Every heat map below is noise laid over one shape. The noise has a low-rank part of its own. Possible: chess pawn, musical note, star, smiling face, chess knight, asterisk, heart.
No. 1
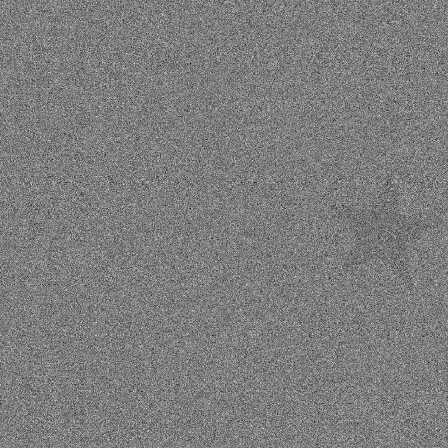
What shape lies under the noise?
star
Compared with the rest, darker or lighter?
darker
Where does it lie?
middle right
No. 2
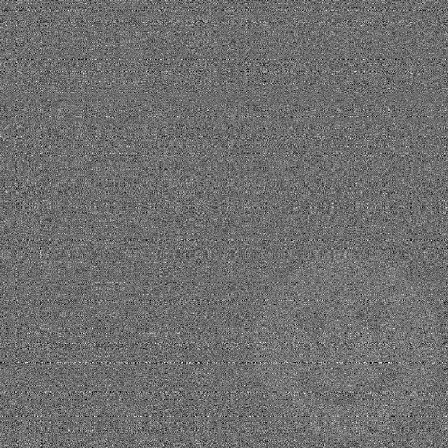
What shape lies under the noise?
smiling face
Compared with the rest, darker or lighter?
lighter
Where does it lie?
bottom right
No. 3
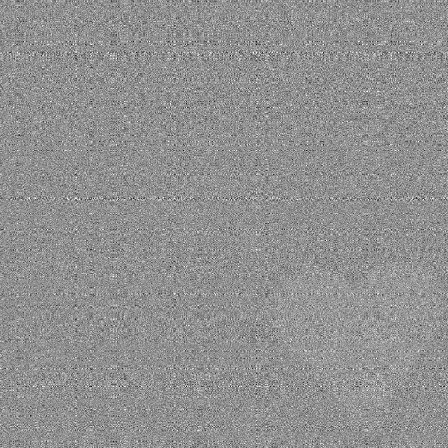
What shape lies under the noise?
heart
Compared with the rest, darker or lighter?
lighter
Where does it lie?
bottom right
